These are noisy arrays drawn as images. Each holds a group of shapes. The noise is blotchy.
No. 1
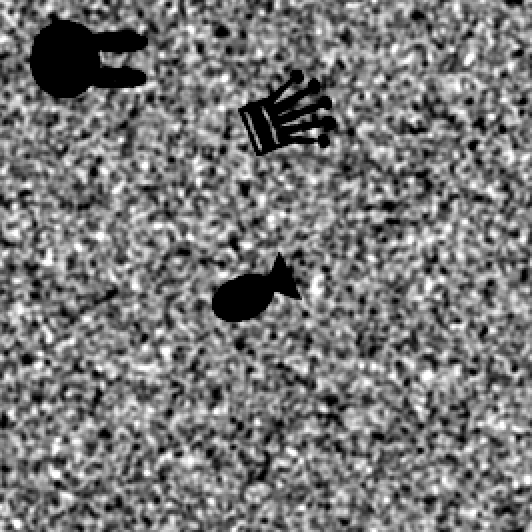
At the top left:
rabbit's head
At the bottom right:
nothing
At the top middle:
chess queen
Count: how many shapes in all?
3
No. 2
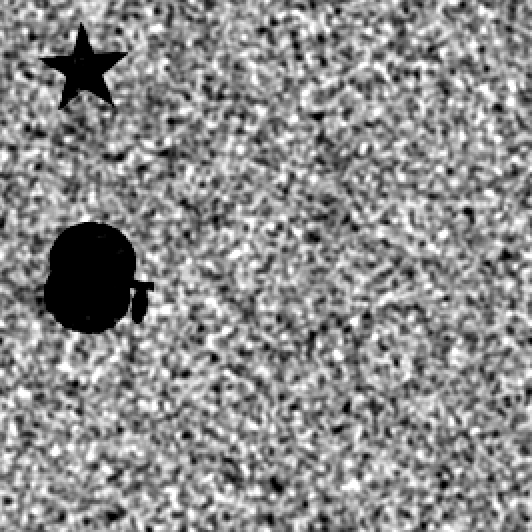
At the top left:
star
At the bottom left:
nothing
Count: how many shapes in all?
2
